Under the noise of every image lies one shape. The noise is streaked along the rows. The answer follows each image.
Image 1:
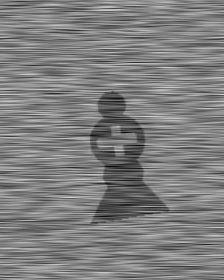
chess bishop
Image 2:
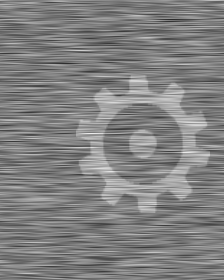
gear
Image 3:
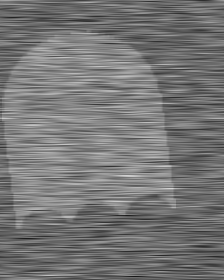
ghost
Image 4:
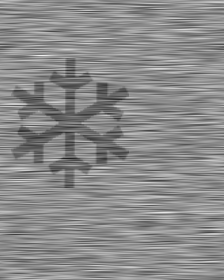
snowflake
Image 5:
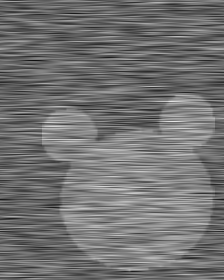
bear's head
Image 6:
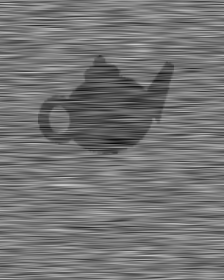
teapot
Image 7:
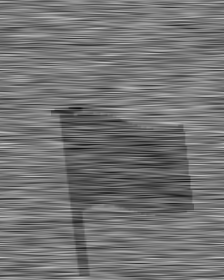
flag
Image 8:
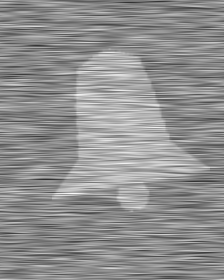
bell
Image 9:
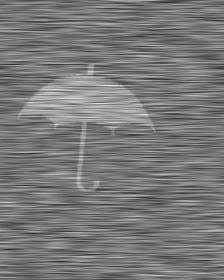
umbrella
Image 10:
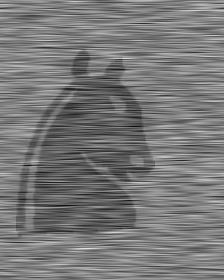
chess knight
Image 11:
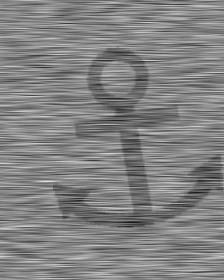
anchor
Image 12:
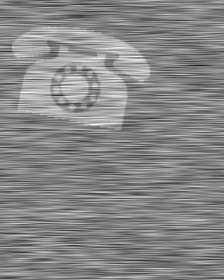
telephone
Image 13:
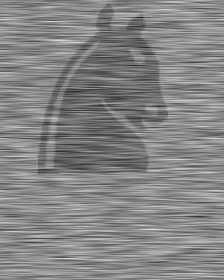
chess knight
